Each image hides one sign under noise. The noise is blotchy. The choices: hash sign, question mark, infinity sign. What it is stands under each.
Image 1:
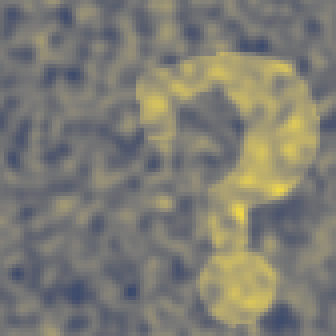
light question mark
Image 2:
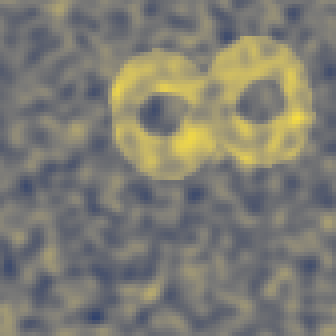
light infinity sign
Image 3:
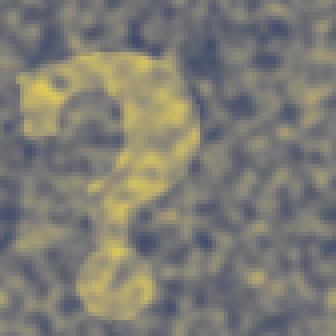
light question mark
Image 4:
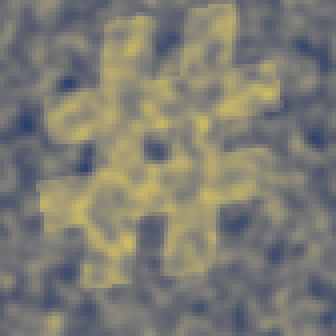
light hash sign
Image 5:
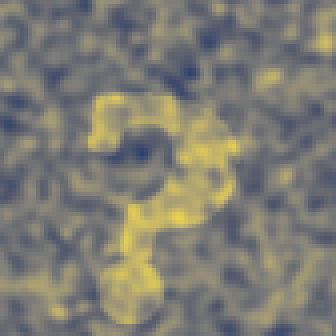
light question mark
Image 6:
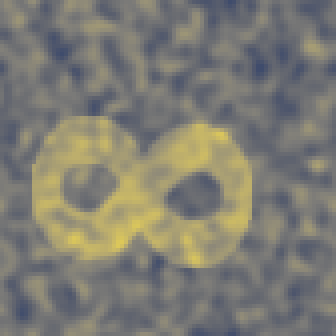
light infinity sign
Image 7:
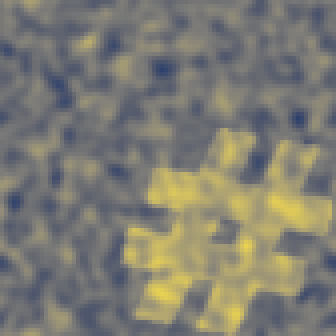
light hash sign
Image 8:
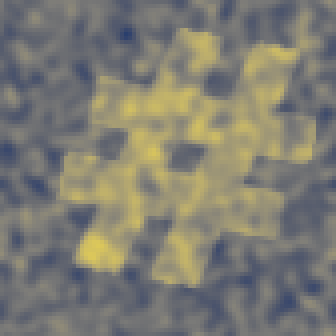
light hash sign
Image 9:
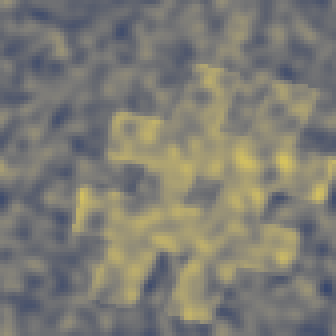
light hash sign
